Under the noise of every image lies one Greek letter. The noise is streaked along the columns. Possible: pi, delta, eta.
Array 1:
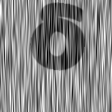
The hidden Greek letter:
delta
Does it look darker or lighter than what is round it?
darker
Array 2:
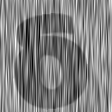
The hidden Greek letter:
delta
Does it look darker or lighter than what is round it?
darker
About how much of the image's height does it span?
nearly all
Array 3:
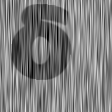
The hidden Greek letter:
delta
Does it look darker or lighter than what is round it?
darker
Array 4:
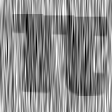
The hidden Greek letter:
pi
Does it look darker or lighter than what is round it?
darker
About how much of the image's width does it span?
nearly all
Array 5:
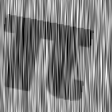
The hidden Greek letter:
pi
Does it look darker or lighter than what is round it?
darker
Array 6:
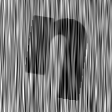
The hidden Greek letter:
eta
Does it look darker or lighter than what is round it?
darker
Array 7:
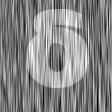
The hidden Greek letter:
delta
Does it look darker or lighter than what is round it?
lighter
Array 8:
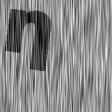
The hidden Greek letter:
eta
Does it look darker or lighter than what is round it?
darker
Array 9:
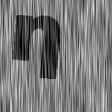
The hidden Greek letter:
eta
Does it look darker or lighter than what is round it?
darker
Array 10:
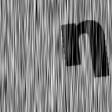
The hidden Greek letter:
eta
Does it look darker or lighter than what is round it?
darker
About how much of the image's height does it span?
half
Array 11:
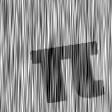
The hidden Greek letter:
pi
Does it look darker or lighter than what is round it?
darker
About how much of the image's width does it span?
two thirds
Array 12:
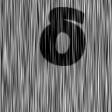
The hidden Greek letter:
delta
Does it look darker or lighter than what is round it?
darker
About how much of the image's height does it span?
half
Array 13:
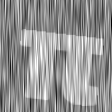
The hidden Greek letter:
pi
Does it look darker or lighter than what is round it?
lighter
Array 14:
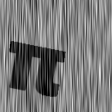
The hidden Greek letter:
pi
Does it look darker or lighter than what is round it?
darker
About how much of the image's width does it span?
half
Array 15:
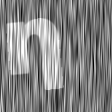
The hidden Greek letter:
eta
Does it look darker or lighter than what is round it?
lighter
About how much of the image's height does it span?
two thirds
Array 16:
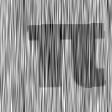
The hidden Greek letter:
pi
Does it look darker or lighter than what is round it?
darker
